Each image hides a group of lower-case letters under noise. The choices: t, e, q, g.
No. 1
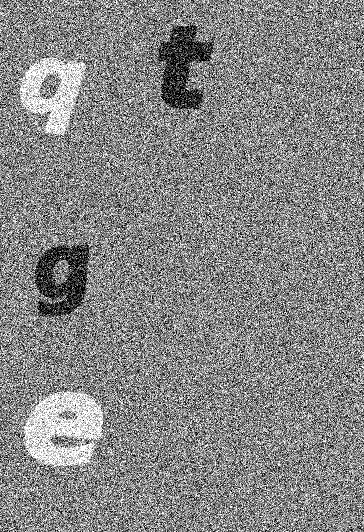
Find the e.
bottom left
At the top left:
q
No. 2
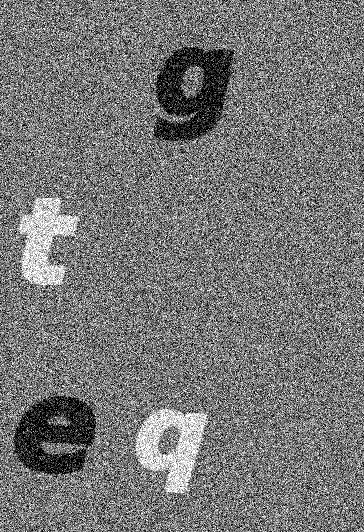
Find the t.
middle left
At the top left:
nothing
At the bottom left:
e
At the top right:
nothing
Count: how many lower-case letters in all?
4
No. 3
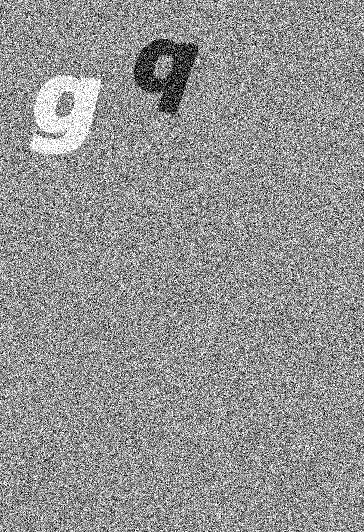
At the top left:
g
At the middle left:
nothing
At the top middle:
q
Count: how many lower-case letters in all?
2
